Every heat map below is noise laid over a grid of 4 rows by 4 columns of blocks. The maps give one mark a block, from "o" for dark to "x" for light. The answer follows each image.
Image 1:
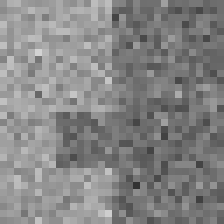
x x o o
x x o o
x o o o
x x o o
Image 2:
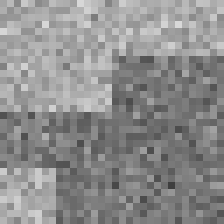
x x x x
x x o o
o o o o
x o o o
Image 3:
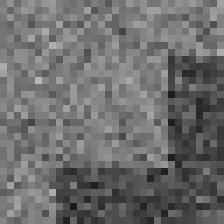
x x x x
x x x o
x x x o
x o o o
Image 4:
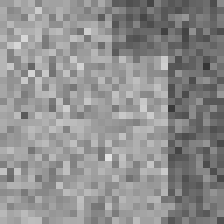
x x o o
x x x o
x x x o
x x x o
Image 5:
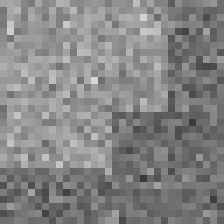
x x x o
x x x o
x x o o
o o o o
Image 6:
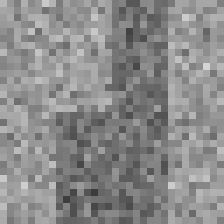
x x o x
x x o x
x o o x
x o o x
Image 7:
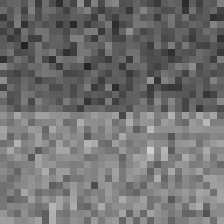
o o o o
o o o o
x x x x
x x x x
